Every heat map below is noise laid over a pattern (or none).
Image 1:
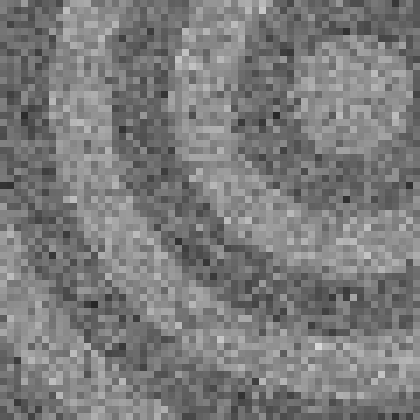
rings round one point
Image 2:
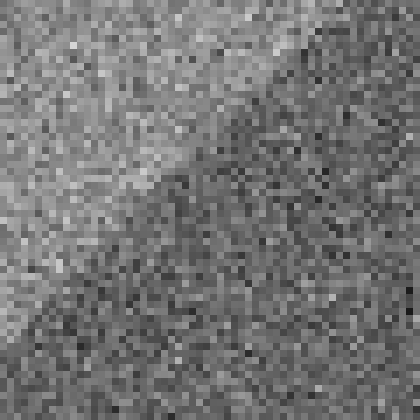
a sharp edge
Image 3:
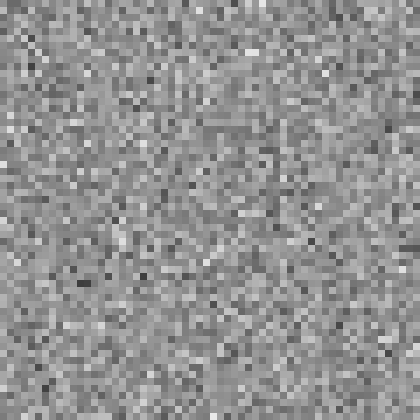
only noise
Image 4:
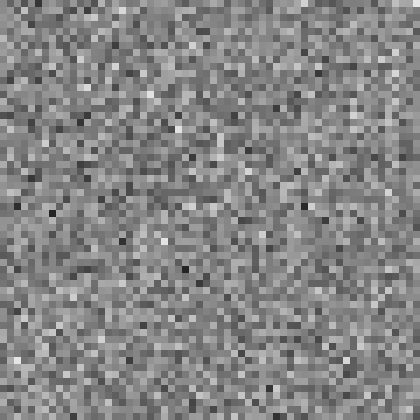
only noise
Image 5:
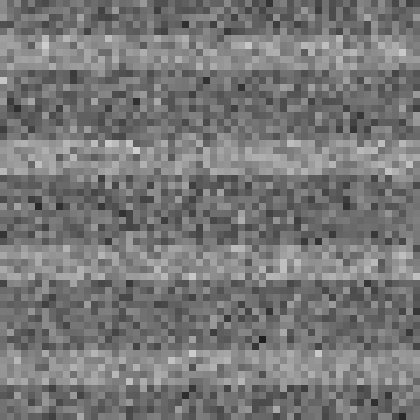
horizontal stripes
